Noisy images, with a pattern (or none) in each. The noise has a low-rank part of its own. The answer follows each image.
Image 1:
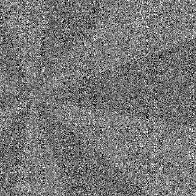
spokes from one point
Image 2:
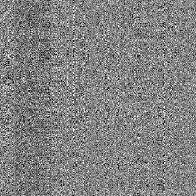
one vertical stripe
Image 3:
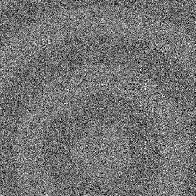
rings round one point
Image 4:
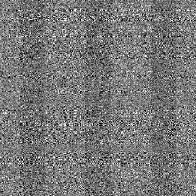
vertical stripes
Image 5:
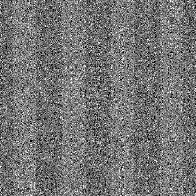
vertical stripes
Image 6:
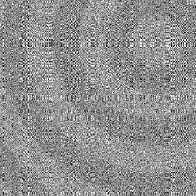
rings round one point
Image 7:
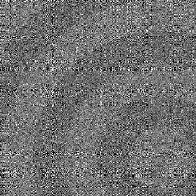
rings round one point
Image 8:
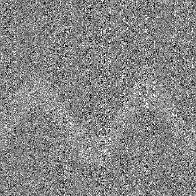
a wavy band
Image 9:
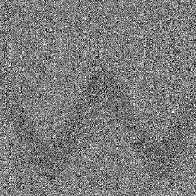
a wavy band
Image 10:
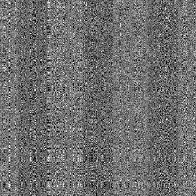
vertical stripes
